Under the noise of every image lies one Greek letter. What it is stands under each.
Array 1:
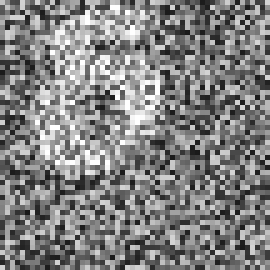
delta
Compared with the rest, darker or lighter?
lighter
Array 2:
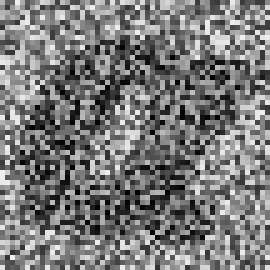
alpha
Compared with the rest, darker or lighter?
darker
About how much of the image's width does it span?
nearly all
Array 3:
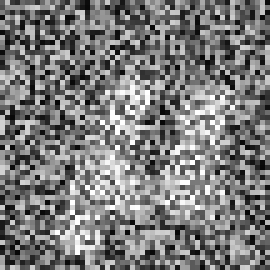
mu
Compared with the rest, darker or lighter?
lighter
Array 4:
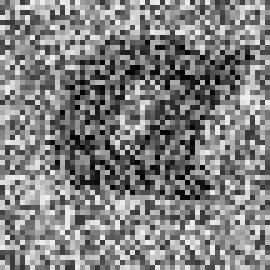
alpha
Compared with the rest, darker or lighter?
darker
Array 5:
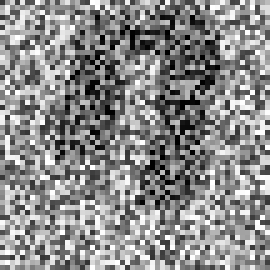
eta
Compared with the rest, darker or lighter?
darker
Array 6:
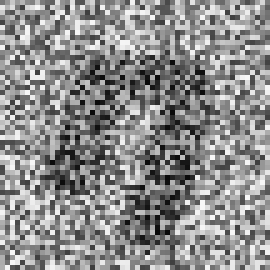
eta
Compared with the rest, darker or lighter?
darker
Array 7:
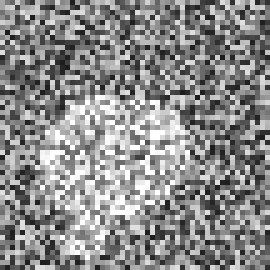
phi
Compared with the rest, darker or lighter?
lighter
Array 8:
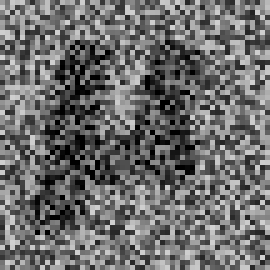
mu
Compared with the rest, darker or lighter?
darker
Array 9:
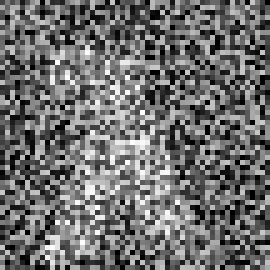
lambda
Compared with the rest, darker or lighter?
lighter
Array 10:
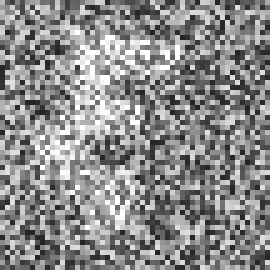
xi
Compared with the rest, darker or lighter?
lighter
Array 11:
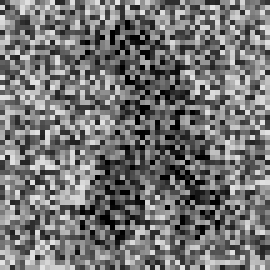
lambda
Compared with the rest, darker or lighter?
darker
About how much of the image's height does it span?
nearly all
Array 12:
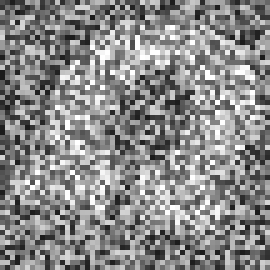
omega
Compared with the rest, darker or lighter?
lighter
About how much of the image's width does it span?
nearly all
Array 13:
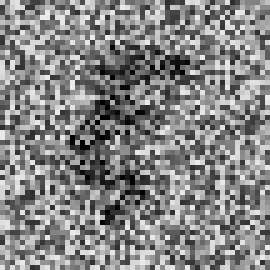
xi
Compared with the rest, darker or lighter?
darker
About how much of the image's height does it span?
two thirds
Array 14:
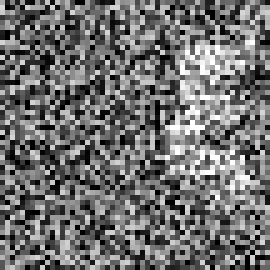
xi
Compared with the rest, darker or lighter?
lighter
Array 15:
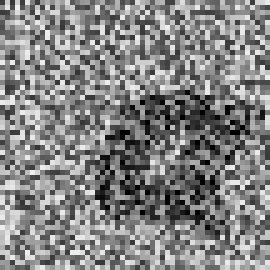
alpha
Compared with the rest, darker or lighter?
darker
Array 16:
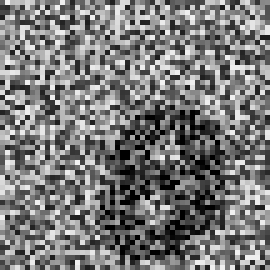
theta
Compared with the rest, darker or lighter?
darker
